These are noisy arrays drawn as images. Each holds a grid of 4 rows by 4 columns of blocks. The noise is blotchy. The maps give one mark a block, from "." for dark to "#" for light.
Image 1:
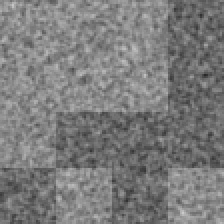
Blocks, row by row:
# # # .
# # # .
# . . .
. # . #
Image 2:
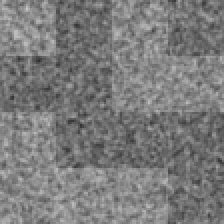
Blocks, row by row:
# . # .
. . # #
# . . .
# # # .
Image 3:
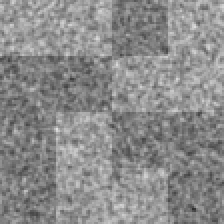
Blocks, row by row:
# # . #
. . # #
. # . .
. # # .
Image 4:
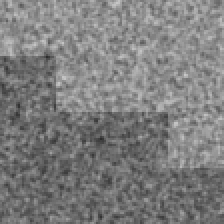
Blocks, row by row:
# # # #
. # # #
. . . #
. . . .
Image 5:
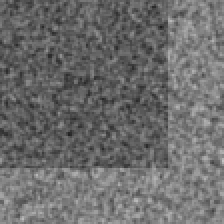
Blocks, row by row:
. . . #
. . . #
. . . #
# # # #
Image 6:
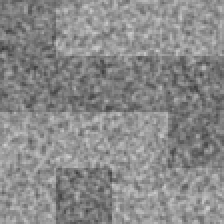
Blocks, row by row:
. # # #
. . . .
# # # .
# . # #
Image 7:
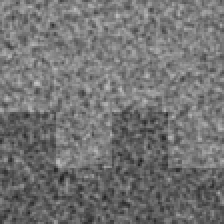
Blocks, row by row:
# # # #
# # # #
. # . #
. . . .
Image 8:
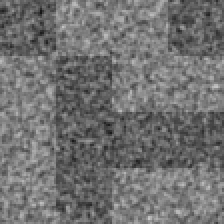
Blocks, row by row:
. # # .
# . # #
# . . .
# . # #
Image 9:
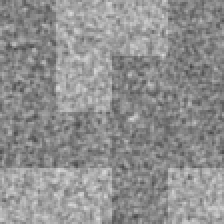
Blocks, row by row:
. # # .
. # . .
. . . .
# # . #
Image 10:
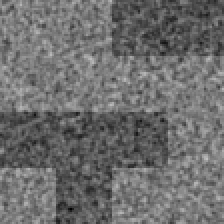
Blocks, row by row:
# # . .
# # # #
. . . #
# . # #
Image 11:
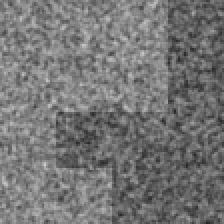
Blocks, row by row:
# # # .
# # # .
# . . .
# # . .
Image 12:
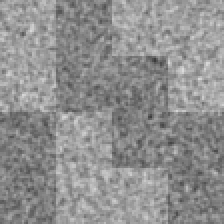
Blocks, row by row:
# . # #
# . . #
. # . .
. # # .
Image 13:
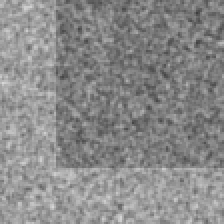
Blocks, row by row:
# . . .
# . . .
# . . .
# # # #
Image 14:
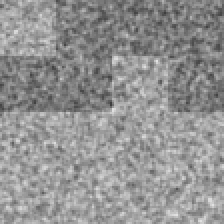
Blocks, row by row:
# . . .
. . # .
# # # #
# # # #
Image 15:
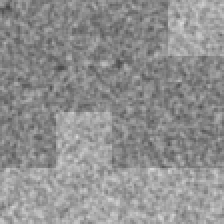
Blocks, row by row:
. . . #
. . . .
. # . .
# # # #
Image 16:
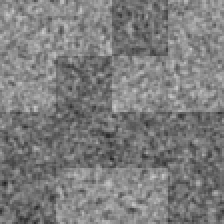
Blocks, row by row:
# # . #
# . # #
. . . .
. # # .
